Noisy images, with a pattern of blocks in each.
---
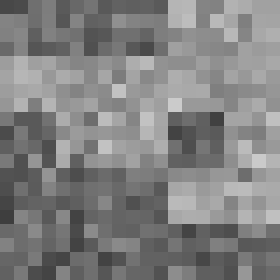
no symmetry
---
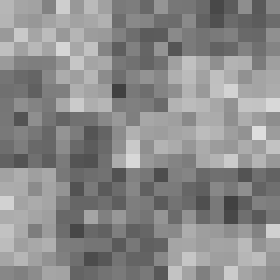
no symmetry
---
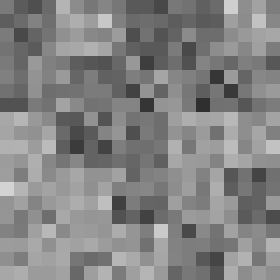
no symmetry
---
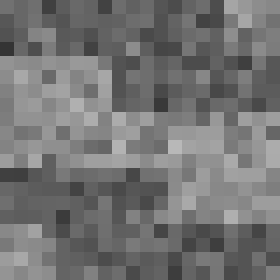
the same after a half turn
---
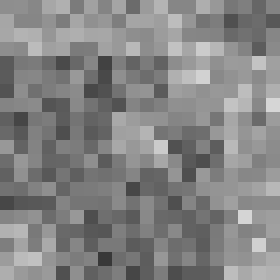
mirrored about the diagonal from the bottom left
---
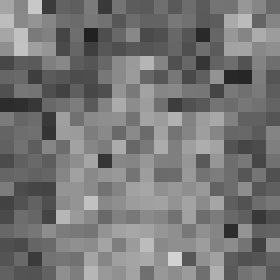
left and right mirror each other
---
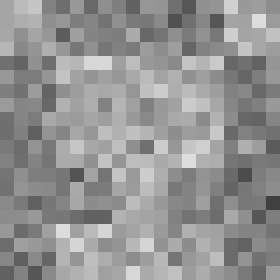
left and right mirror each other
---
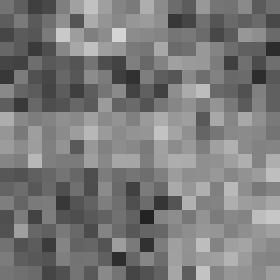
no symmetry
